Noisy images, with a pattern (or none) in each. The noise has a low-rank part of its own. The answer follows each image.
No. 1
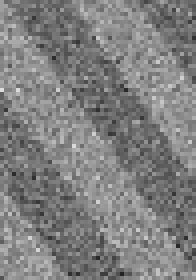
diagonal stripes
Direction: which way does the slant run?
top left to bottom right
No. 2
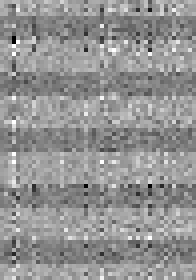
horizontal stripes
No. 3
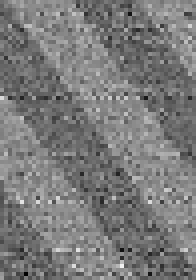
diagonal stripes
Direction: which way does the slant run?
top left to bottom right
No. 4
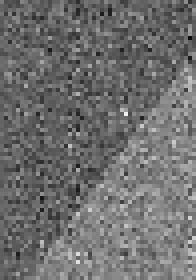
a sharp edge
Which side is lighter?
bottom right
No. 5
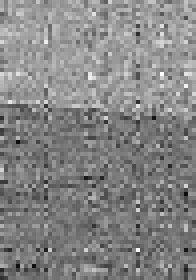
a sharp edge
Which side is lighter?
top
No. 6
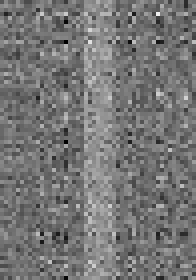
one vertical stripe
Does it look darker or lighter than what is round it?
lighter
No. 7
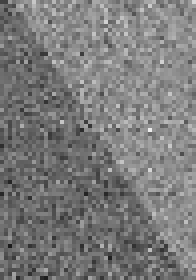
a sharp edge
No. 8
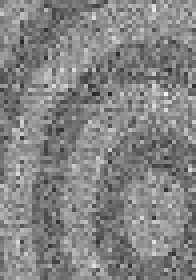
rings round one point
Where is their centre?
bottom right
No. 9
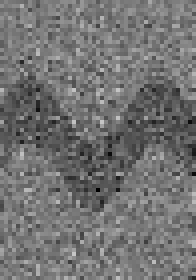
a wavy band
